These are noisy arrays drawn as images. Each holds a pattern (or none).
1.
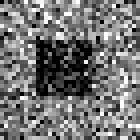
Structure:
one block
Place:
centre
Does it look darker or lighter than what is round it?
darker
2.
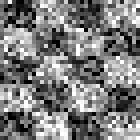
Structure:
a checkerboard
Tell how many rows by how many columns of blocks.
5 by 4
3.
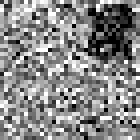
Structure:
one block
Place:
top right
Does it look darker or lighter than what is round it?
darker
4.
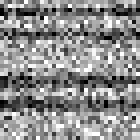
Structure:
bands of rows
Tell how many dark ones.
4
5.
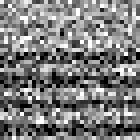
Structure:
bands of rows
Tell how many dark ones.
4
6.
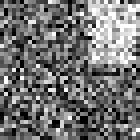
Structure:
one block
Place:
top right
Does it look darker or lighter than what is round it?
lighter
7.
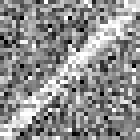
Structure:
a diagonal band
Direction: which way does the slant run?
bottom left to top right
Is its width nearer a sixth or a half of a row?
a sixth
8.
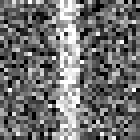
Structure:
one band of columns
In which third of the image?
middle
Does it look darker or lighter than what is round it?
lighter
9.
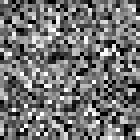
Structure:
only noise
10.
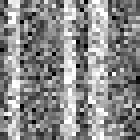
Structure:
bands of columns
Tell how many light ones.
3
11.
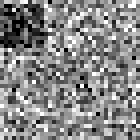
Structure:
one block
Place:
top left
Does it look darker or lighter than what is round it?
darker
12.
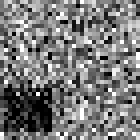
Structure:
one block
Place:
bottom left
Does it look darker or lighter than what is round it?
darker
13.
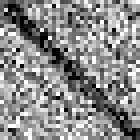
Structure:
a diagonal band
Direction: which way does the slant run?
top left to bottom right
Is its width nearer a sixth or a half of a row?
a sixth
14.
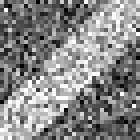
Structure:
a diagonal band
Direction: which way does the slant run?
bottom left to top right
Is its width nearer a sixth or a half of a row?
a half
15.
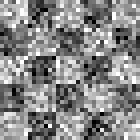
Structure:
a checkerboard
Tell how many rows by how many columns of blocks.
5 by 5
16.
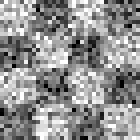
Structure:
a checkerboard
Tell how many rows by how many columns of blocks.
4 by 4
